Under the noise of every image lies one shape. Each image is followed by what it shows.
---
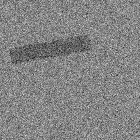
bar
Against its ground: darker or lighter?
darker
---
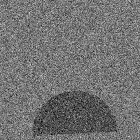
half disc
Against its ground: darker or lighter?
darker
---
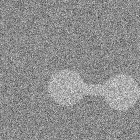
dumbbell
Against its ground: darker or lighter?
lighter
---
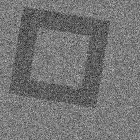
square frame
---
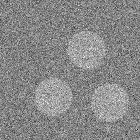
three dots
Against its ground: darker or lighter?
lighter
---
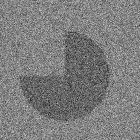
disc with a wedge cut out
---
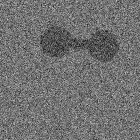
dumbbell
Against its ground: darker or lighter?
darker
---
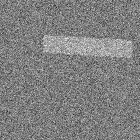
bar
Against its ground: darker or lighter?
lighter
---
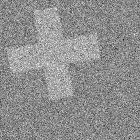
cross
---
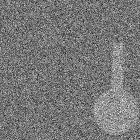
lollipop
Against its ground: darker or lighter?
lighter
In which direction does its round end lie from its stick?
down
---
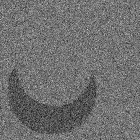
crescent
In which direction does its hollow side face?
up
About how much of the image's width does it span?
two thirds
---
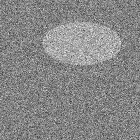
ellipse
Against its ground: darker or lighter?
lighter
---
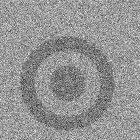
bullseye
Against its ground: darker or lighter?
darker
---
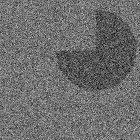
disc with a wedge cut out
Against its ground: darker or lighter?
darker
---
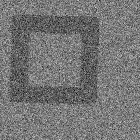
square frame
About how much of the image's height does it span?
two thirds
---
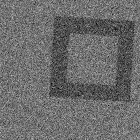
square frame
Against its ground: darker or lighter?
darker
